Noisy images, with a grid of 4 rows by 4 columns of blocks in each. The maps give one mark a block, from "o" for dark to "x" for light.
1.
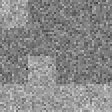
xooo
oooo
oxoo
xxxx
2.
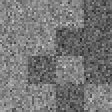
xxxo
xxoo
xoxo
xxox
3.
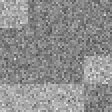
xooo
oooo
ooox
xxxo
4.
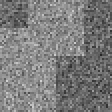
oxxo
xxxo
xxoo
xxoo
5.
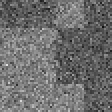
ooxo
xxoo
xxoo
xxxo
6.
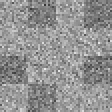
xoxo
xxxx
oxxo
xoxx
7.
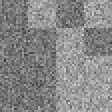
oxox
ooxo
ooxx
ooxx
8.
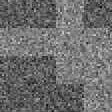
ooxo
xxxx
ooxx
ooox
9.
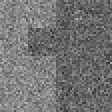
xxoo
xooo
xxoo
xxoo
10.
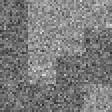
oxxx
oxxo
oxoo
ooox
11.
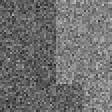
ooxx
ooxx
ooxx
ooox
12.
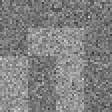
oooo
oxxo
xoxo
xoxo
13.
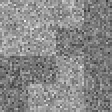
xxxo
xxoo
ooxo
oxxo
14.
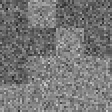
oxoo
ooxo
oxxx
xxxx
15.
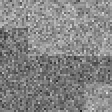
xxxx
oxxx
oooo
ooox
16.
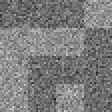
ooox
xxxo
xooo
xoxo
